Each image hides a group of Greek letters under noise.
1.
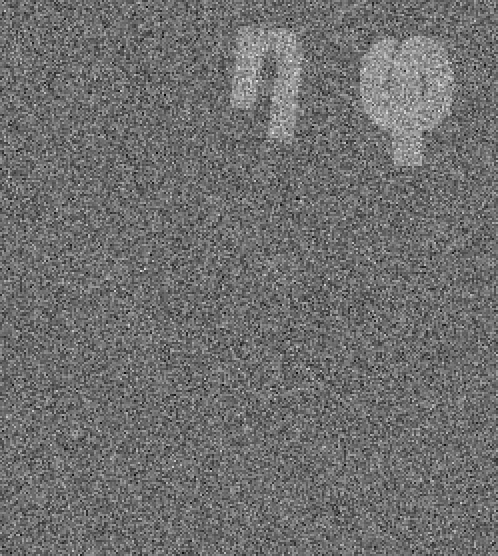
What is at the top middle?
eta
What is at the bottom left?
nothing
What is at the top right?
phi
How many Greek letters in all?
2
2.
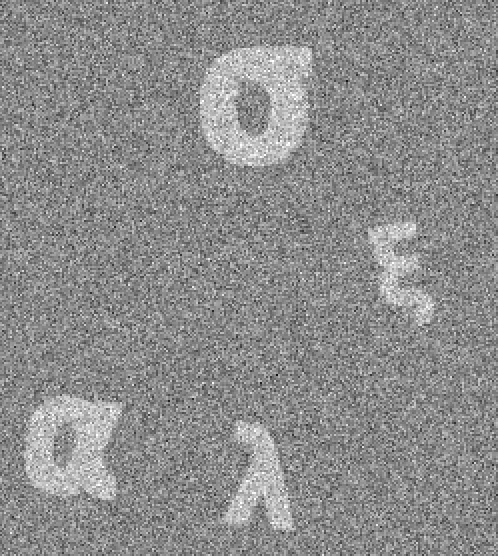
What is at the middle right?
xi
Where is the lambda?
bottom middle
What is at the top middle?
sigma
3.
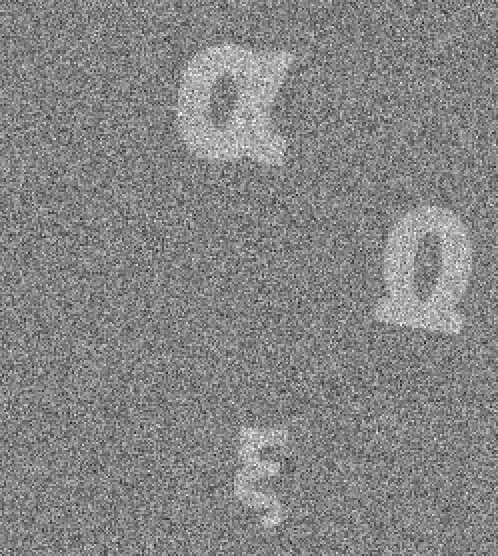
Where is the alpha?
top middle
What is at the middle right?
omega
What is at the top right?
nothing
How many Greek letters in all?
3
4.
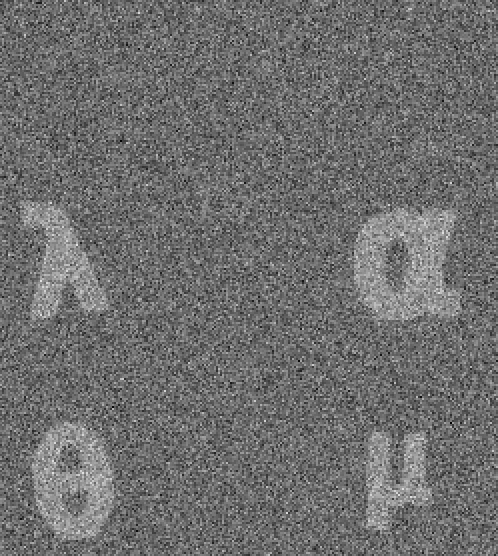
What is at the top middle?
nothing
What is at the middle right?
alpha
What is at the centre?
nothing
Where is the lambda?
middle left
